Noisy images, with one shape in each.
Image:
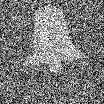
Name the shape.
bell
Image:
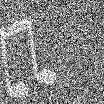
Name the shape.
pair of musical notes
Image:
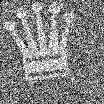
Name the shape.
chess queen
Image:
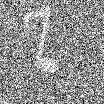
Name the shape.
musical note
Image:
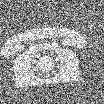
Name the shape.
telephone
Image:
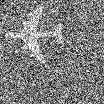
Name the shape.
airplane
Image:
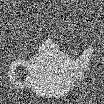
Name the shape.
teapot
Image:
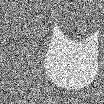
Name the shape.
cat's head
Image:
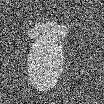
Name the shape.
footprint
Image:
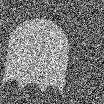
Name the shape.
ghost
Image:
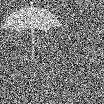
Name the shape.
umbrella
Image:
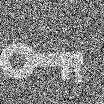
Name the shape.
key
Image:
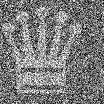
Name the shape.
chess queen
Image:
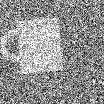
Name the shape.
cup
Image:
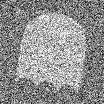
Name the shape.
ghost
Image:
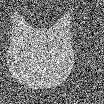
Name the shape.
cat's head
